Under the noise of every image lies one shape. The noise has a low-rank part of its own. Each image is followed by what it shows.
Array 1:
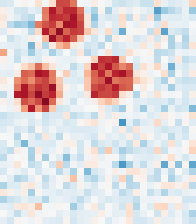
three dots
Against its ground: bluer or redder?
redder
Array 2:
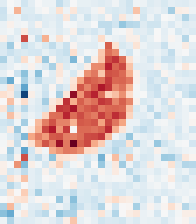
half disc
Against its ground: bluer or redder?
redder
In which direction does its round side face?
down and right
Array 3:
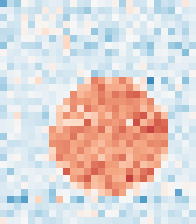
disc
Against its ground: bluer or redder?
redder
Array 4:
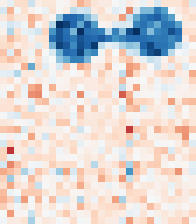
dumbbell
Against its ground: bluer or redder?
bluer
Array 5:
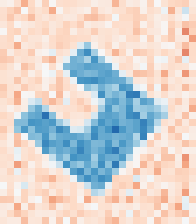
square with a notch
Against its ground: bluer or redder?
bluer
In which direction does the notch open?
up and left
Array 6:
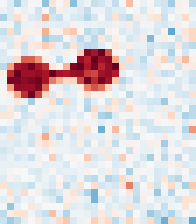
dumbbell
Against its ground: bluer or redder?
redder
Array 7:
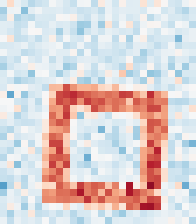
square frame
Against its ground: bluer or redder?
redder
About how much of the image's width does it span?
two thirds
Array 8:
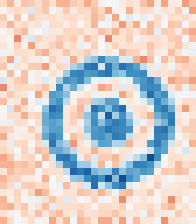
bullseye
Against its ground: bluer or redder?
bluer
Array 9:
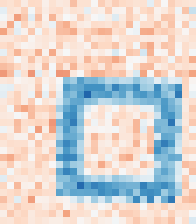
square frame
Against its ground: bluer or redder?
bluer
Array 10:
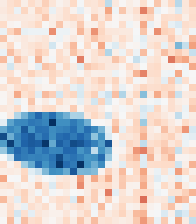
ellipse
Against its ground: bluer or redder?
bluer
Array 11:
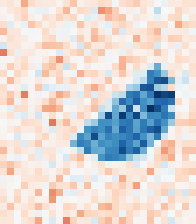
half disc
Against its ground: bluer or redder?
bluer
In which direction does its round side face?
down and right
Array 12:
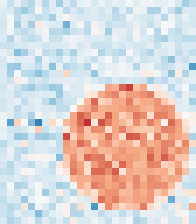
disc
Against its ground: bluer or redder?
redder
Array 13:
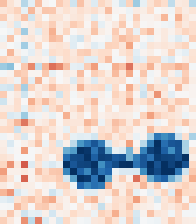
dumbbell
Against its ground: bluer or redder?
bluer
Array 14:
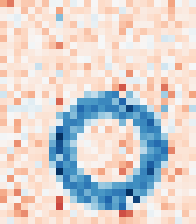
ring
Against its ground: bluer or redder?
bluer
